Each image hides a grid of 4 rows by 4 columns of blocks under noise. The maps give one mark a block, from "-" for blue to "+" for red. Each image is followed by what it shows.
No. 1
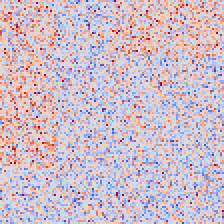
+-++
+---
+---
----
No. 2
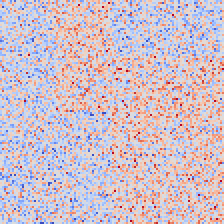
-+--
-+++
--++
--++
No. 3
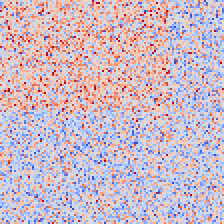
+++-
+++-
----
----
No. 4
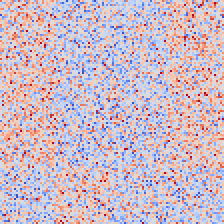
+--+
+--+
+--+
-+--
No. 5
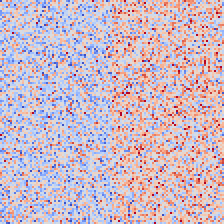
--++
--++
--++
--++
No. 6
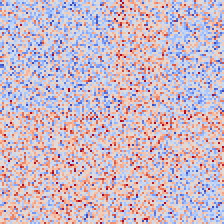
--+-
--+-
++++
+++-
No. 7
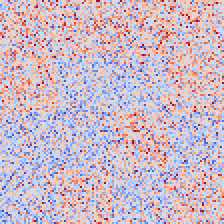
++++
+--+
--+-
-+-+
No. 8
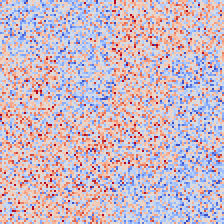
--++
+-+-
+++-
++--
